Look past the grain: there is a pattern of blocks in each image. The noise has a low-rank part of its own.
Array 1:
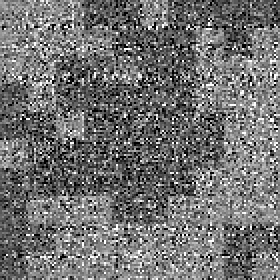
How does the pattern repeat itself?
mirrored about the diagonal from the top left
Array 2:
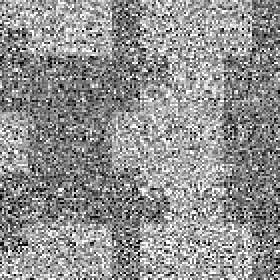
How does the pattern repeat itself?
top and bottom mirror each other
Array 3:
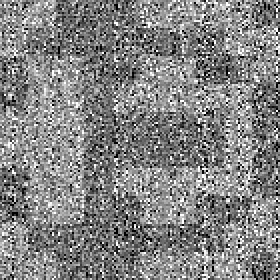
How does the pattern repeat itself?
top and bottom mirror each other
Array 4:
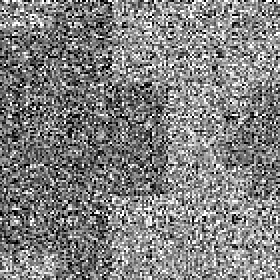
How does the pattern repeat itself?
top and bottom mirror each other
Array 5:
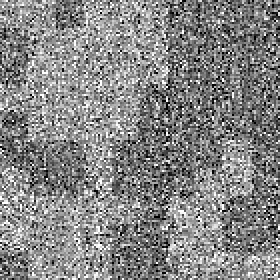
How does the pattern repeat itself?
no symmetry
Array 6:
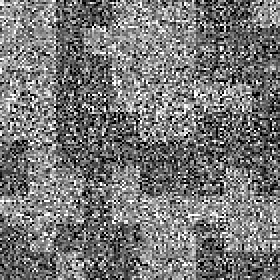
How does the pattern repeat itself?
no symmetry
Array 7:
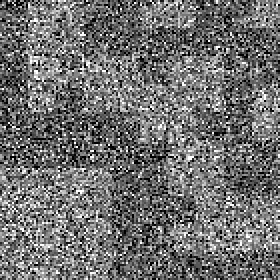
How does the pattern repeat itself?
mirrored about the diagonal from the bottom left
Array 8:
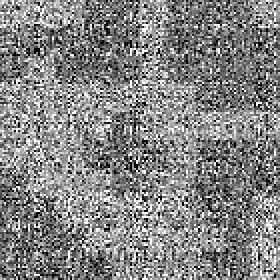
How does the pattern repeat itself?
mirrored about the diagonal from the bottom left
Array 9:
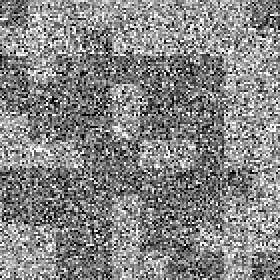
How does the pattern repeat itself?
mirrored about the diagonal from the bottom left
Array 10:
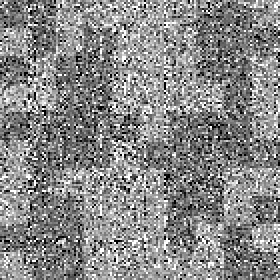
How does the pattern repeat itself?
the same after a half turn
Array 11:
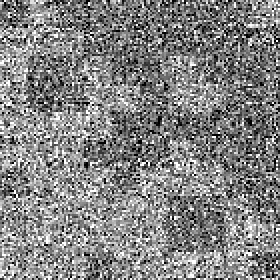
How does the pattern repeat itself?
mirrored about the diagonal from the bottom left
